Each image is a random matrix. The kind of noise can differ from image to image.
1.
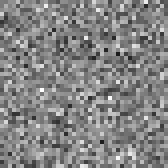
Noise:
independent entries
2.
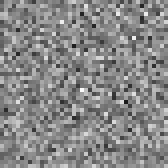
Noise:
independent entries
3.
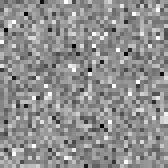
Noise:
heavy tails
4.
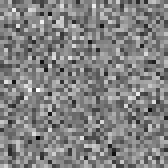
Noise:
independent entries
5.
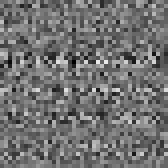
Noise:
rows of uneven size
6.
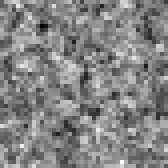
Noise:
blotchy
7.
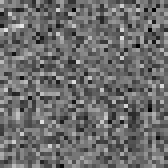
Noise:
low rank plus noise
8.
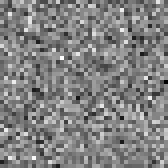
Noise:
independent entries
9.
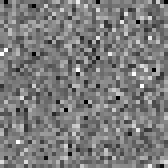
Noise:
heavy tails
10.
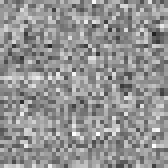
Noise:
low rank plus noise
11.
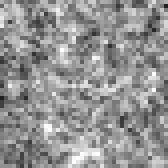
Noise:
blotchy
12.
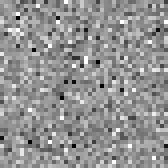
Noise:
heavy tails
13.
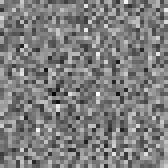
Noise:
low rank plus noise
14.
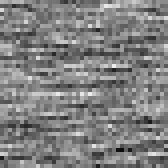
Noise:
streaked along the rows
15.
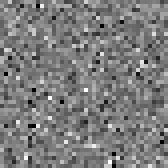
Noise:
heavy tails
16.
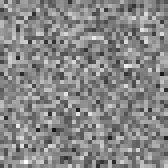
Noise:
independent entries
